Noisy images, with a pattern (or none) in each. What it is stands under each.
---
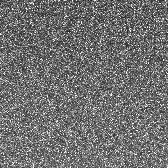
a smooth slope
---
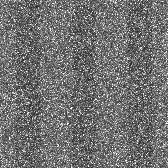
vertical stripes
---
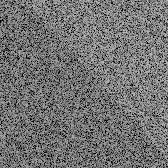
a sharp edge
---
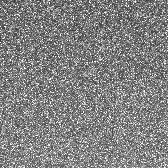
a smooth slope
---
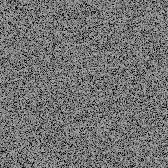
only noise
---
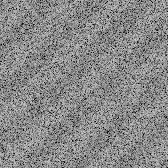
diagonal stripes
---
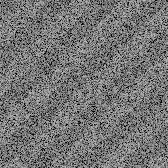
diagonal stripes
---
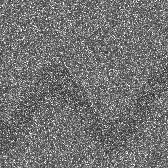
a wavy band
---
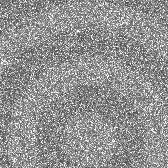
rings round one point
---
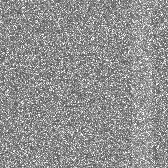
one vertical stripe
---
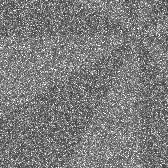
spokes from one point
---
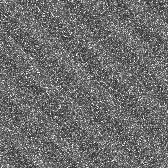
diagonal stripes
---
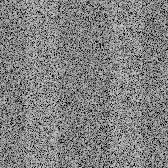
vertical stripes
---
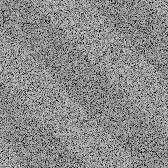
diagonal stripes
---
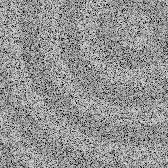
rings round one point
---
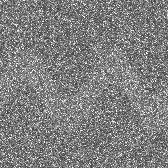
a wavy band
